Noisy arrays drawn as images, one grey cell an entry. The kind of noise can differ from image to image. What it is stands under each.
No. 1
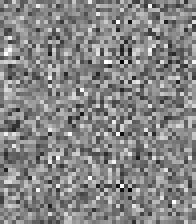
low rank plus noise
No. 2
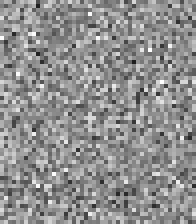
independent entries
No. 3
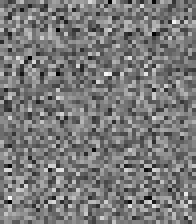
low rank plus noise
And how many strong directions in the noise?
two
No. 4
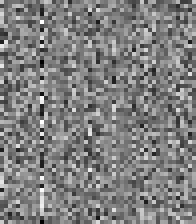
columns of uneven size
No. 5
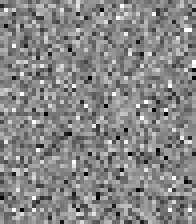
heavy tails
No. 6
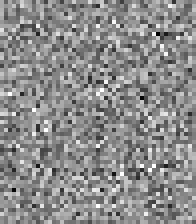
low rank plus noise
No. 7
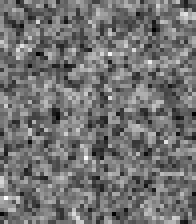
blotchy
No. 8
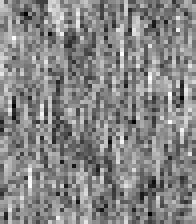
streaked along the columns
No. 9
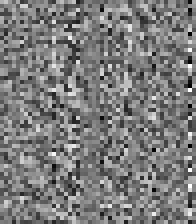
columns of uneven size
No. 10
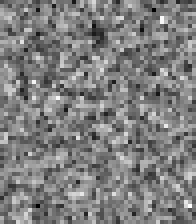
blotchy
